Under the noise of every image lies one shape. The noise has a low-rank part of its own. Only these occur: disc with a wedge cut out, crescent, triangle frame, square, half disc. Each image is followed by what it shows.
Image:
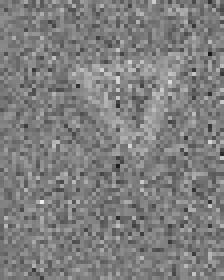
light triangle frame
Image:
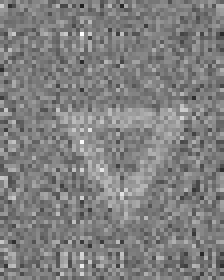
light triangle frame
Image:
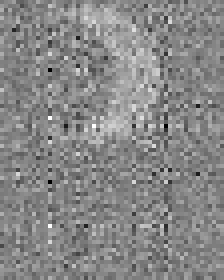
light crescent
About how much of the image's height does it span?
half
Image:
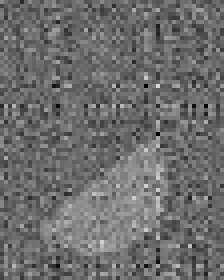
light half disc
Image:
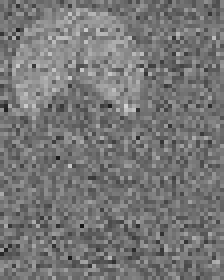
light disc with a wedge cut out
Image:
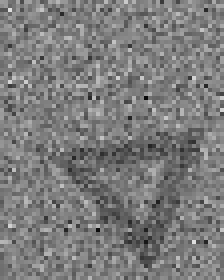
dark triangle frame
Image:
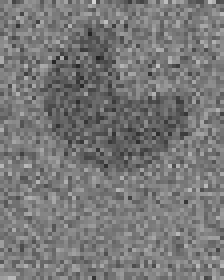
dark disc with a wedge cut out
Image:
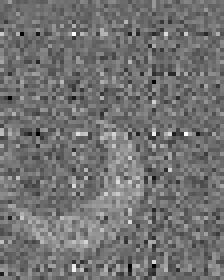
light crescent
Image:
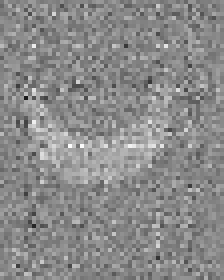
light crescent
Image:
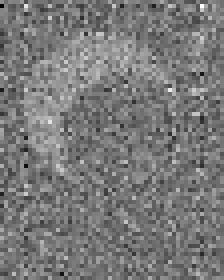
light crescent
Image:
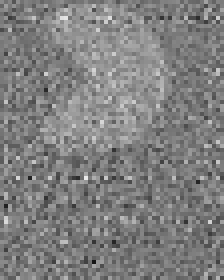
light disc with a wedge cut out
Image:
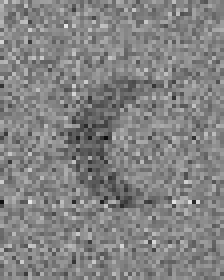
dark crescent
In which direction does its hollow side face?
right
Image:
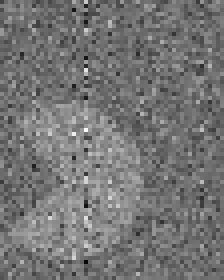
light disc with a wedge cut out
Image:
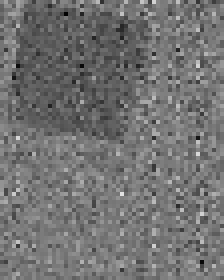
dark square
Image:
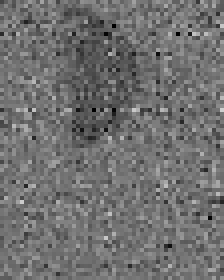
dark half disc
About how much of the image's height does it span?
half
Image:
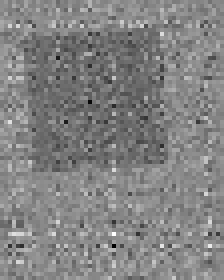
dark square
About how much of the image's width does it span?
two thirds
